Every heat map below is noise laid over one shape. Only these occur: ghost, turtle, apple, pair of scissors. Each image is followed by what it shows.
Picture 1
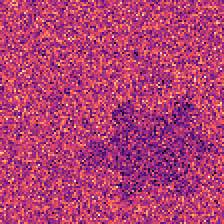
turtle
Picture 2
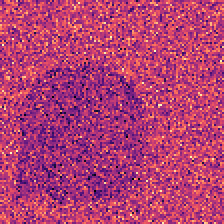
ghost
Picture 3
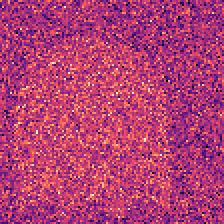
ghost
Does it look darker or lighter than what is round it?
lighter
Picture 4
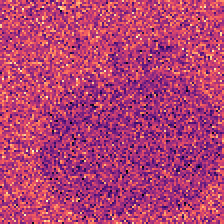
apple
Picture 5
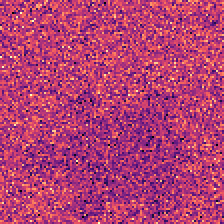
turtle
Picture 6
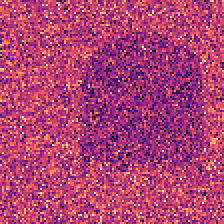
ghost
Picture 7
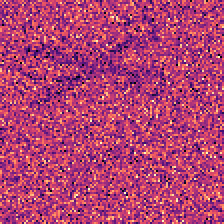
pair of scissors
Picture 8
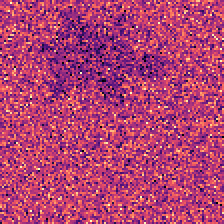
turtle
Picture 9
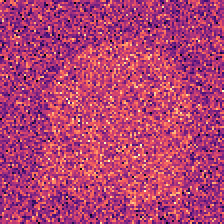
ghost
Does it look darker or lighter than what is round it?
lighter
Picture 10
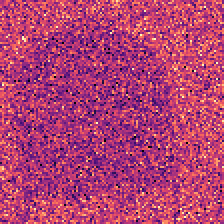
ghost
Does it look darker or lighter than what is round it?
darker
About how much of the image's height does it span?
nearly all
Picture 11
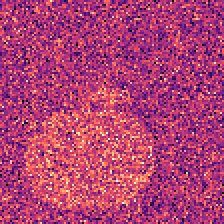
apple
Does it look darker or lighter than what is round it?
lighter
